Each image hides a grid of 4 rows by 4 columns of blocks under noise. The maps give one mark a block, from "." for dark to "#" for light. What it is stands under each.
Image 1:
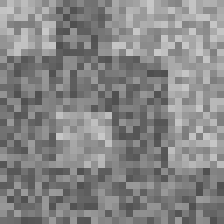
# . # #
. . . #
. # . #
. . . .
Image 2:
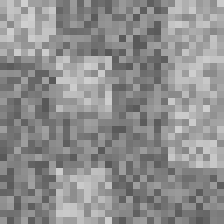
# . . #
. # . #
. . . #
. # . .
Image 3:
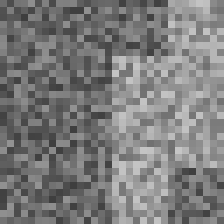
. . . #
. . # #
. . # #
. . # .
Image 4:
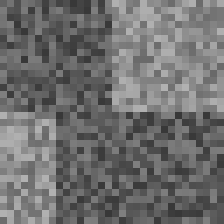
. . # #
. . # #
# . . .
# . . .
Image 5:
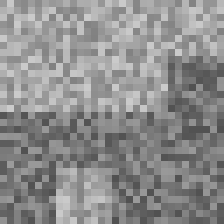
# # # #
# # # .
. . . .
. # . .
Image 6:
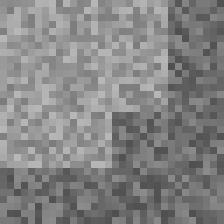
# # # .
# # # .
# # . .
. . . .
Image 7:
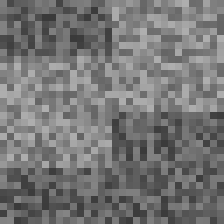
. . # #
# # # #
# # . .
. . . .
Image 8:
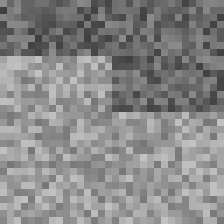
. . . .
# # . .
# # # #
# # # #
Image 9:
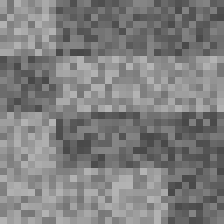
# . . .
. # # #
# . . .
# # # .
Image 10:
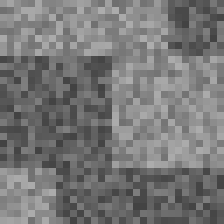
# # # .
. . # #
. . # #
# . . .
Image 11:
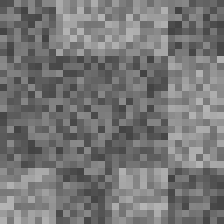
. # # .
. . . #
. . . #
# . # .
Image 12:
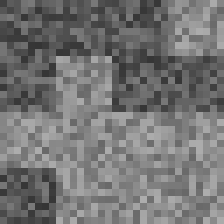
. . . #
. # . .
# # # #
. # # #
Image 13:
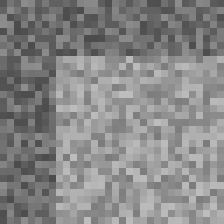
. . . .
. # # #
. # # #
. # # #
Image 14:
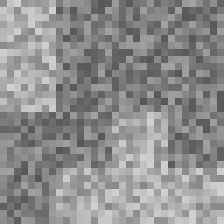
# . . .
# . . .
. . # .
. # # #
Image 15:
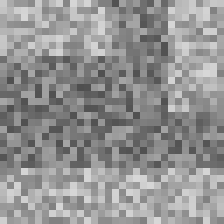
# # . #
. . . #
. . . .
# # # #
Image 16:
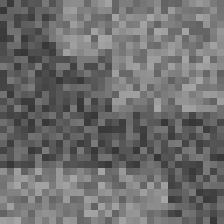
. # # #
. . # #
. . . .
# # # .
